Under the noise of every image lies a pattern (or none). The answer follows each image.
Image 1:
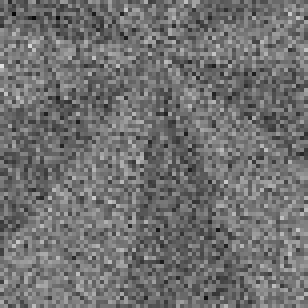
spokes from one point
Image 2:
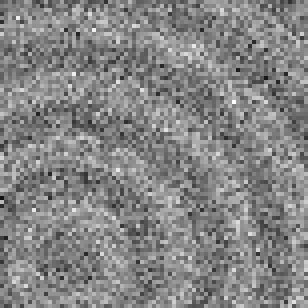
rings round one point
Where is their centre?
bottom left
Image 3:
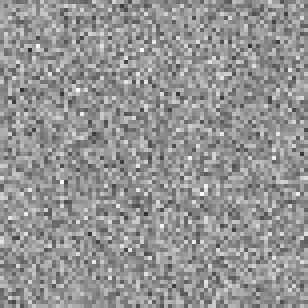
only noise
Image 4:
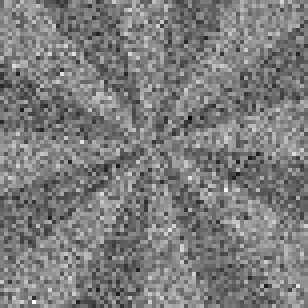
spokes from one point
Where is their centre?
centre
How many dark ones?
8
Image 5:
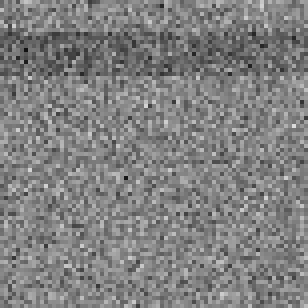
one horizontal stripe
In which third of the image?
top
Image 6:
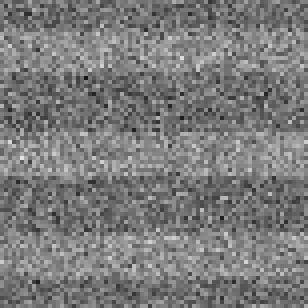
horizontal stripes
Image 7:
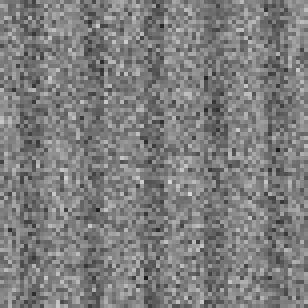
vertical stripes
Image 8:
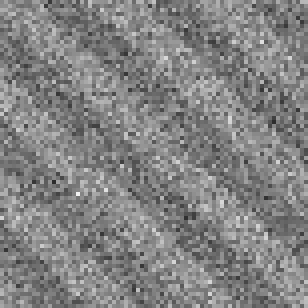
diagonal stripes
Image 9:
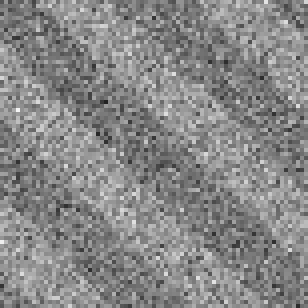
diagonal stripes
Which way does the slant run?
top left to bottom right
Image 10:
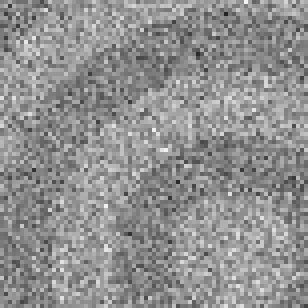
rings round one point
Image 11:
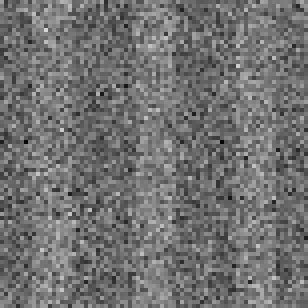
vertical stripes
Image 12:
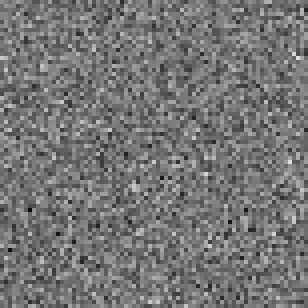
only noise
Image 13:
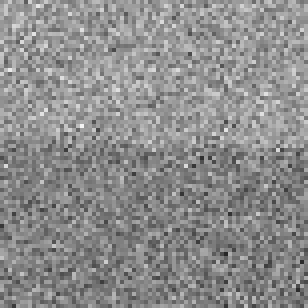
a sharp edge
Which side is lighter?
top
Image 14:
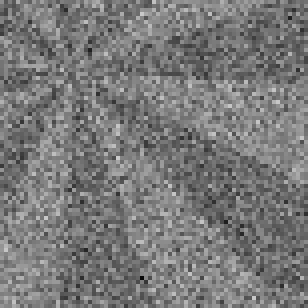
spokes from one point
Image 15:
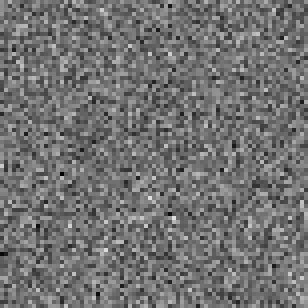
only noise
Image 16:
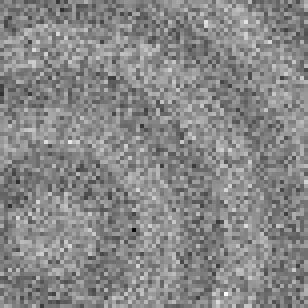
rings round one point
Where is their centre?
bottom left
